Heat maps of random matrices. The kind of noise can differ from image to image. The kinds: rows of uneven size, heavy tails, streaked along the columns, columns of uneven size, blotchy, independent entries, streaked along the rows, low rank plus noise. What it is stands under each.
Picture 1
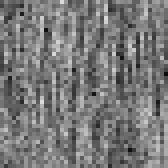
streaked along the columns
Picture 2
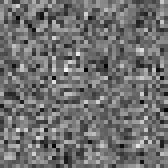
low rank plus noise
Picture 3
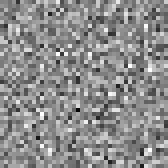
low rank plus noise
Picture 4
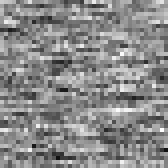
streaked along the rows
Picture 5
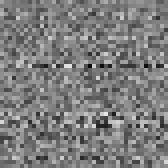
rows of uneven size
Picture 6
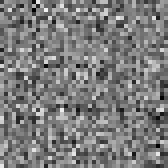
low rank plus noise
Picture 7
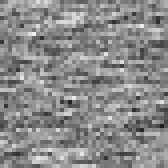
streaked along the rows
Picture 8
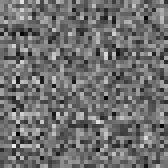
low rank plus noise
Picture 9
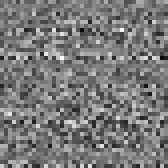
rows of uneven size
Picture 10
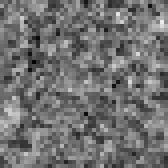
blotchy
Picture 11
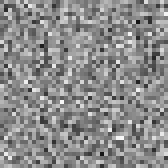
low rank plus noise
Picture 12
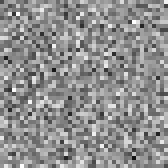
independent entries
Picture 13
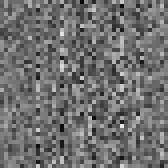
columns of uneven size
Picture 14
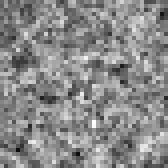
blotchy
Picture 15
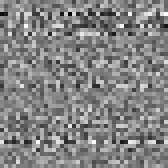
rows of uneven size
